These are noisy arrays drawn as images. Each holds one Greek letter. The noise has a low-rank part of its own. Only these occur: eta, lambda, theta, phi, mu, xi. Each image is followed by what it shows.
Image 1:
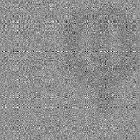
dark phi
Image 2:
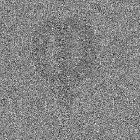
dark phi
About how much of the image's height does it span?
two thirds
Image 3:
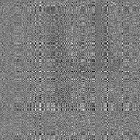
dark mu
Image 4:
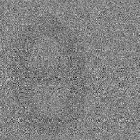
dark theta
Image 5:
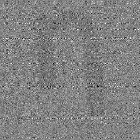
dark eta
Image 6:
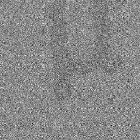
dark mu
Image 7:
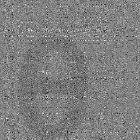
dark theta
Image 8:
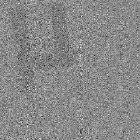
dark mu
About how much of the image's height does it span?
two thirds
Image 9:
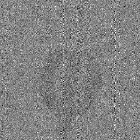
dark phi
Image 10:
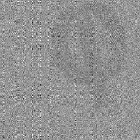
dark phi
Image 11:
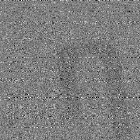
dark eta
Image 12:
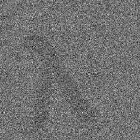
dark lambda
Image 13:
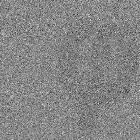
dark phi
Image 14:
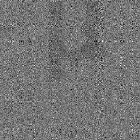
dark mu
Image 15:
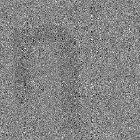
dark eta
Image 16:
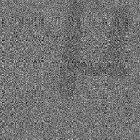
dark mu
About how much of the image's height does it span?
two thirds
